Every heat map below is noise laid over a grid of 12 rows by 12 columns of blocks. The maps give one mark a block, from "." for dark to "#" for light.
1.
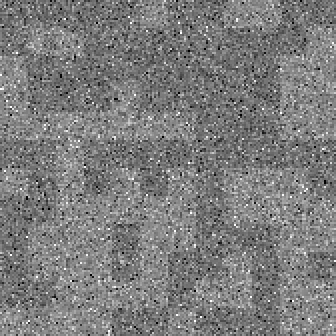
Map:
. . . . . # . . # # . .
. # # . . . . . . . . #
# . . . . . . . . . # #
# . . . # . . . . . # #
# # # # # # # . . . # #
. . # . . . . . . . . .
# . # . # . # . # # # .
. . # # # # # . # # # #
. # # # . # # . . . # #
. # # # . # . . # . # .
. . # # # # . # # . # #
# # # # . . # . . . # #
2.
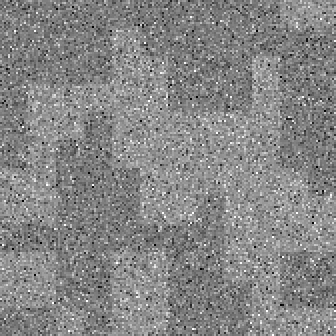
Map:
. . . . . . . . . . # #
. . . . # . . . . . . .
. . . . # # . . . # . .
. # # # # # . . . # . .
. # # . # # # # # # . .
. # . . # # # # # # . .
# # . . . # # # # # # .
# # . . . # # . # # # #
. . . . . . . . # # # #
# # . . # # . . # # . .
# # . . # # . . . # . .
. . # . # # . . . # # #
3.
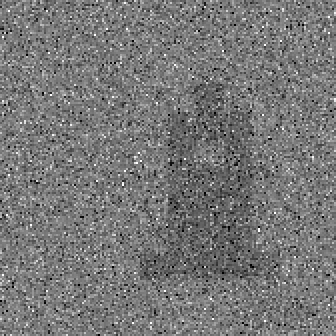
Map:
# # # # # # # # # # # #
# # # # # # # # # # # #
# # # # # # # # # # # #
# # # # # # # . # # # #
# # # # # # . . . # # #
# # # # # # . # . # # #
# # # # # # . . . # # #
# # # # # # . . . # # #
# # # # # # . . . # # #
# # # # # . . . . . # #
# # # # # # # # # # # #
# # # # # # # # # # # #
